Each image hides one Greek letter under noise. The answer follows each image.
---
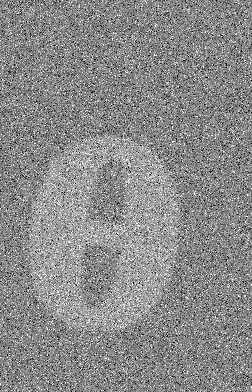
light theta
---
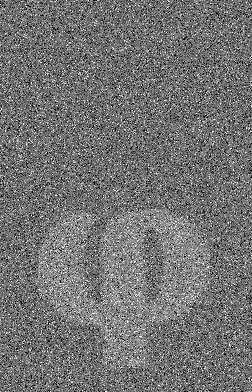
light phi
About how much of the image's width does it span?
two thirds
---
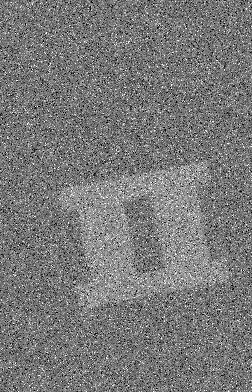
light pi
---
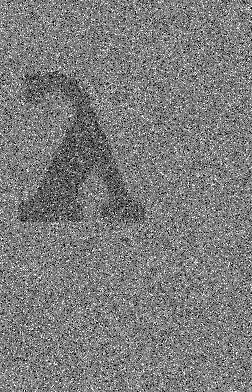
dark lambda
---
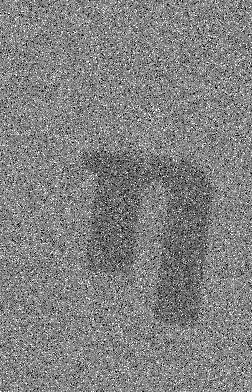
dark eta
